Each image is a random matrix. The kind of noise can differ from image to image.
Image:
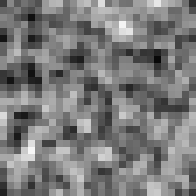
blotchy
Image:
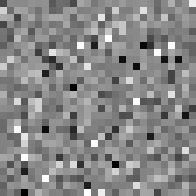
heavy tails
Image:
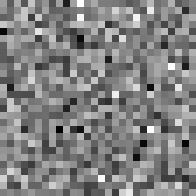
independent entries
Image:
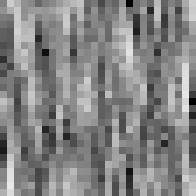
streaked along the columns
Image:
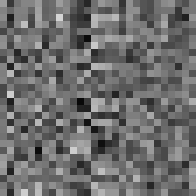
low rank plus noise
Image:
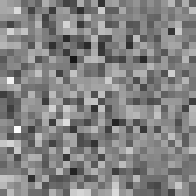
low rank plus noise
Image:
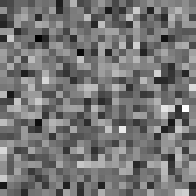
independent entries
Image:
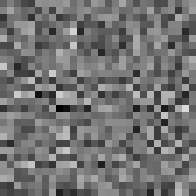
low rank plus noise
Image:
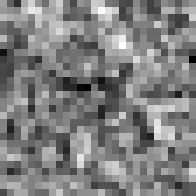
blotchy
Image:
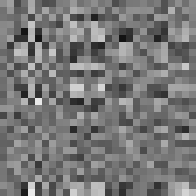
low rank plus noise
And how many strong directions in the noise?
one
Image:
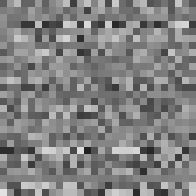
rows of uneven size
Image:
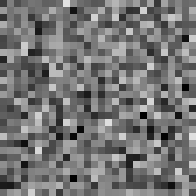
independent entries
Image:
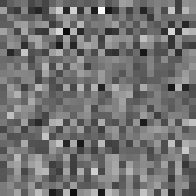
low rank plus noise
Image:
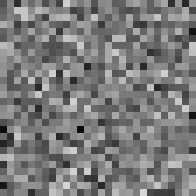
independent entries
